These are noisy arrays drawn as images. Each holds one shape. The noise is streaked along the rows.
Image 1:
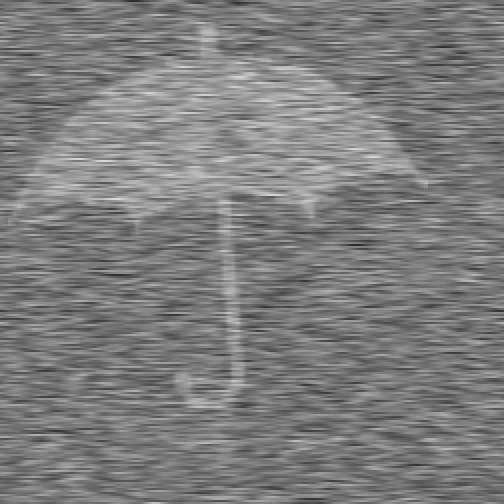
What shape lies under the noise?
umbrella
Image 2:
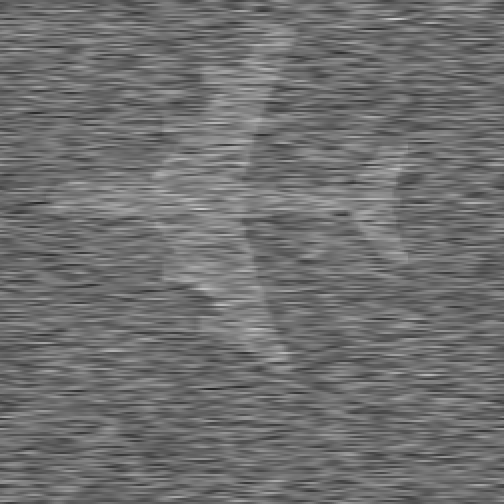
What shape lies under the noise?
airplane
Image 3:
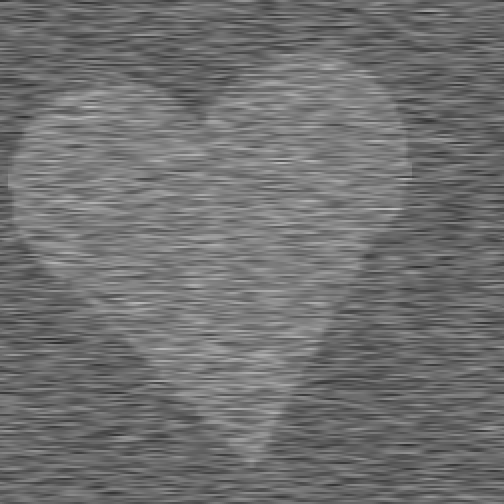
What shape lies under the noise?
heart
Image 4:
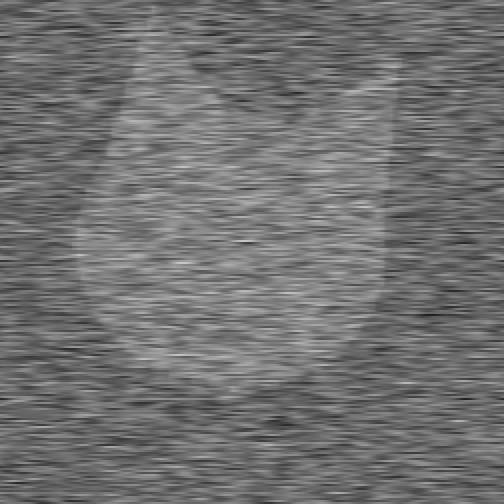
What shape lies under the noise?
cat's head
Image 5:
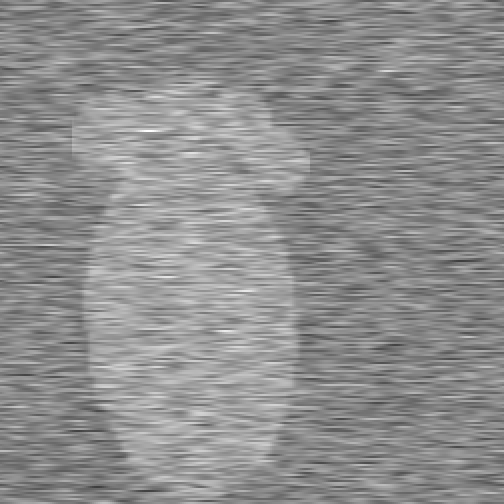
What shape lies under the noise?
footprint
